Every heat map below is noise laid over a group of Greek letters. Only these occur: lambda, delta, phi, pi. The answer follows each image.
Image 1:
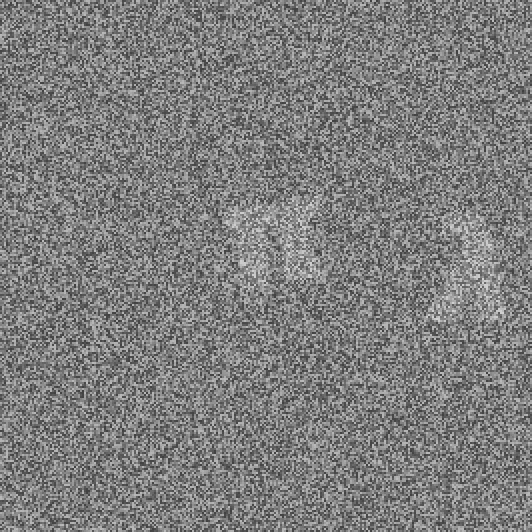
centre: pi; middle right: lambda
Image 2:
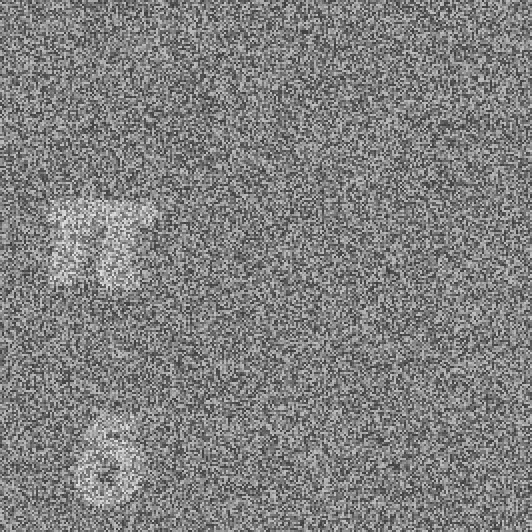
middle left: pi; bottom left: delta
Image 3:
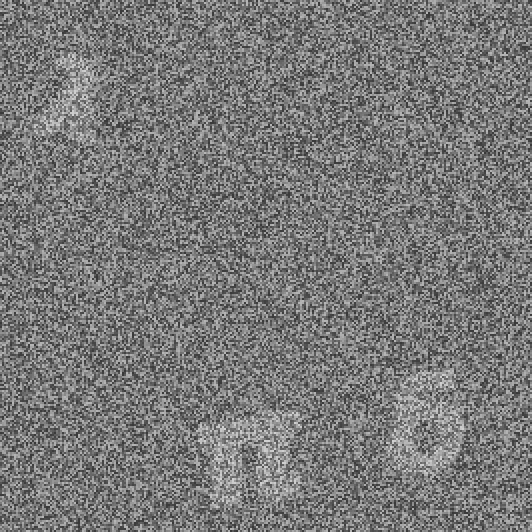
top left: lambda; bottom middle: pi; bottom right: delta
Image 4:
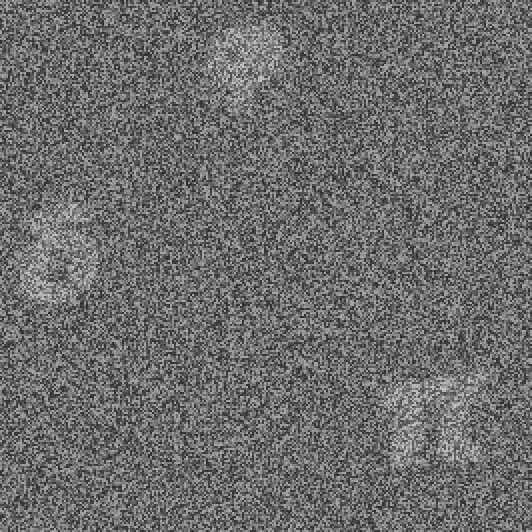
top middle: phi; middle left: delta; bottom right: pi
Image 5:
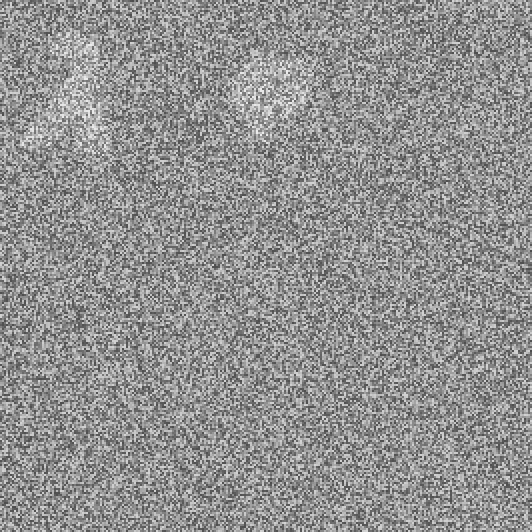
top left: lambda; top middle: phi
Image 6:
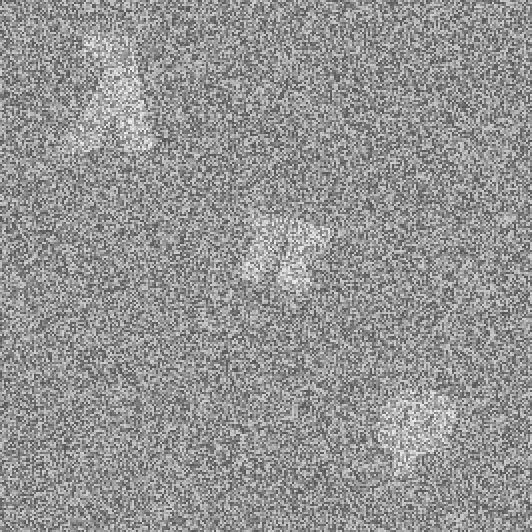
top left: lambda; centre: pi; bottom right: phi
